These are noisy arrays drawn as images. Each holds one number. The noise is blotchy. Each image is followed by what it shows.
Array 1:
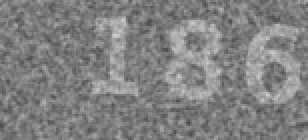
186
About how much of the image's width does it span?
two thirds
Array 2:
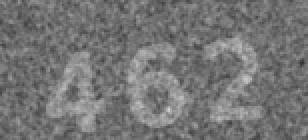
462
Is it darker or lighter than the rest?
lighter
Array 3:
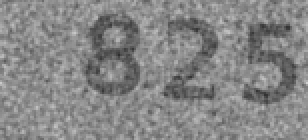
825
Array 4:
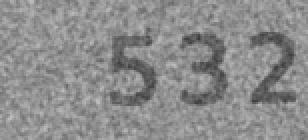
532
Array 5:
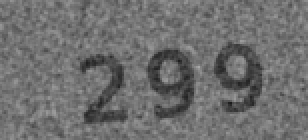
299
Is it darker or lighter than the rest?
darker
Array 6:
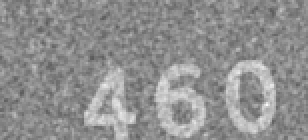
460
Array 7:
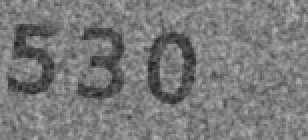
530
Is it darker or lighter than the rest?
darker
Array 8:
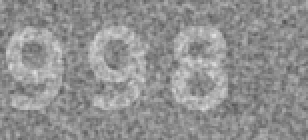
998
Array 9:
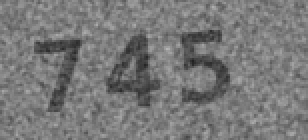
745
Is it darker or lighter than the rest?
darker
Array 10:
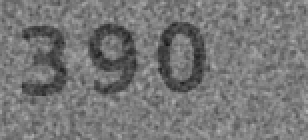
390
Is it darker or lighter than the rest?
darker
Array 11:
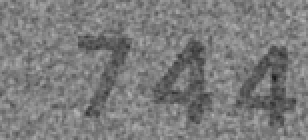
744
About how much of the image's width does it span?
two thirds
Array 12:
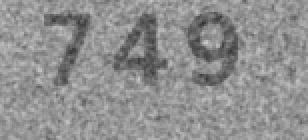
749
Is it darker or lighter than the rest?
darker
